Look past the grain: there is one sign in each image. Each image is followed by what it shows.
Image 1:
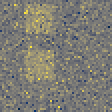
colon
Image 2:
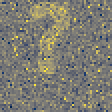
question mark
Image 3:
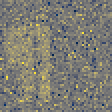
pilcrow
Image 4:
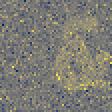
ampersand
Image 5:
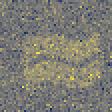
approximately sign
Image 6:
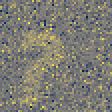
question mark
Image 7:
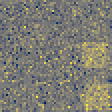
colon
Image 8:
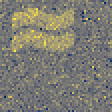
approximately sign
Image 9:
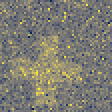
plus sign
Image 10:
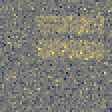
equals sign
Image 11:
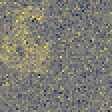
ampersand
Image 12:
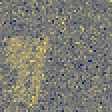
pilcrow
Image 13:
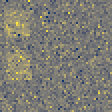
colon
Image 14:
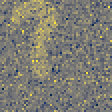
question mark
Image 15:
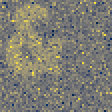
ampersand
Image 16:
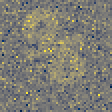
percent sign
